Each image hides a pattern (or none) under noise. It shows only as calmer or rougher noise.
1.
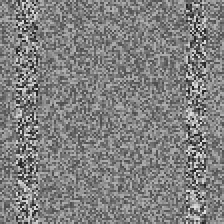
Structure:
bands of columns
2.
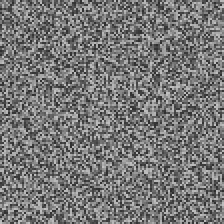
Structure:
only noise
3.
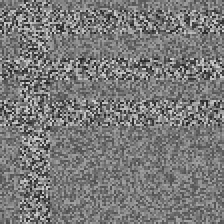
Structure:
bands of rows crossing bands of columns
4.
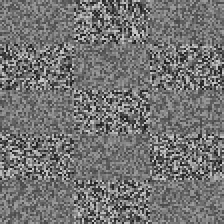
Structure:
a checkerboard
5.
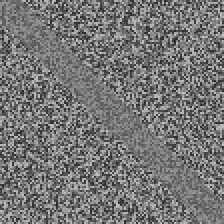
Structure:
a diagonal band
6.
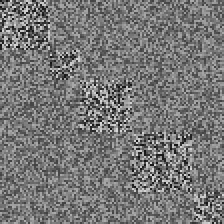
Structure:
blocks along the diagonal
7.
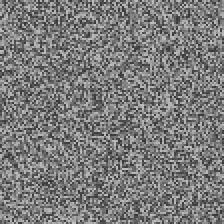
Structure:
only noise
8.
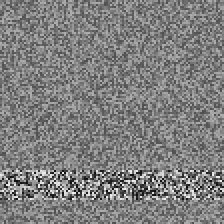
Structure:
one band of rows
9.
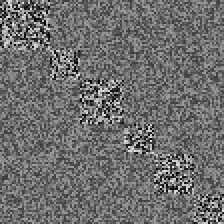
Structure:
blocks along the diagonal
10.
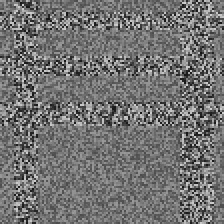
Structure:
bands of rows crossing bands of columns
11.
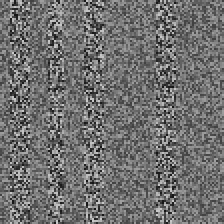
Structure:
bands of columns
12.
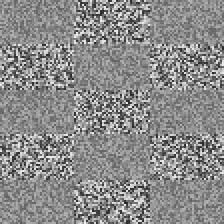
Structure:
a checkerboard
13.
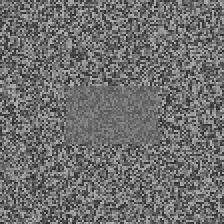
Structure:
one block
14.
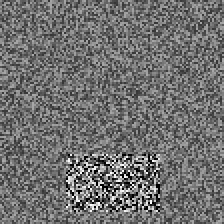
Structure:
one block
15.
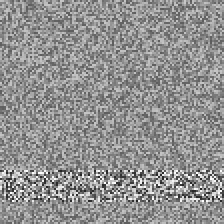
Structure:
one band of rows
